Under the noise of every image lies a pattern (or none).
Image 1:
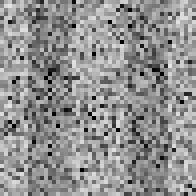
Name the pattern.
vertical stripes
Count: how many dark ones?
2
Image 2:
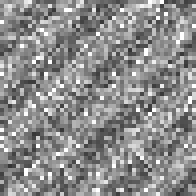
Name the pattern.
diagonal stripes
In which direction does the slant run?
bottom left to top right
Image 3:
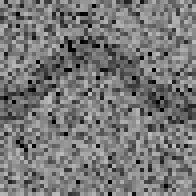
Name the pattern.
a wavy band
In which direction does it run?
left to right
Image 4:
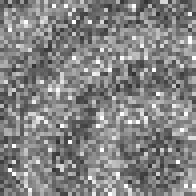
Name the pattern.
rings round one point
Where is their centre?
bottom right
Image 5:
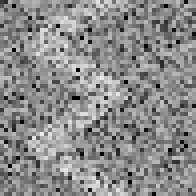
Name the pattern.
a wavy band
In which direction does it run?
top to bottom
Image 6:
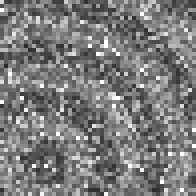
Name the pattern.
rings round one point
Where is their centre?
bottom left
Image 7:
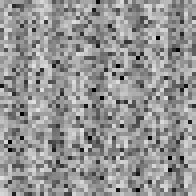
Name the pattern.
vertical stripes
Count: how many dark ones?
5
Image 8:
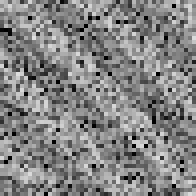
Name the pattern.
diagonal stripes
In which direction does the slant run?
top left to bottom right
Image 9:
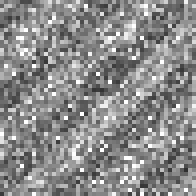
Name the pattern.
diagonal stripes
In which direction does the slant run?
bottom left to top right
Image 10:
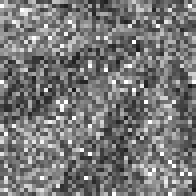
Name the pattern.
spokes from one point
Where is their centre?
top right
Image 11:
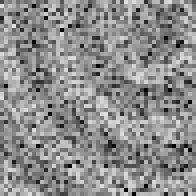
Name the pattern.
rings round one point
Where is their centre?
top right
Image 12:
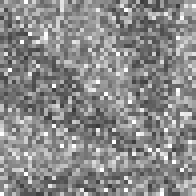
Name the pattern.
spokes from one point
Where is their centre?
bottom right
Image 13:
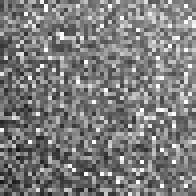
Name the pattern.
a smooth slope
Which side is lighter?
top right
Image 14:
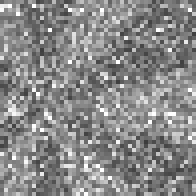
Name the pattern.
spokes from one point
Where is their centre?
middle left
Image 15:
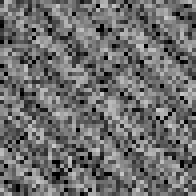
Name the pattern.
diagonal stripes
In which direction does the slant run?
top left to bottom right
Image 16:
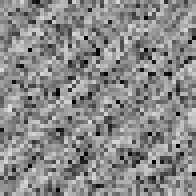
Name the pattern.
diagonal stripes
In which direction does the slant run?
bottom left to top right
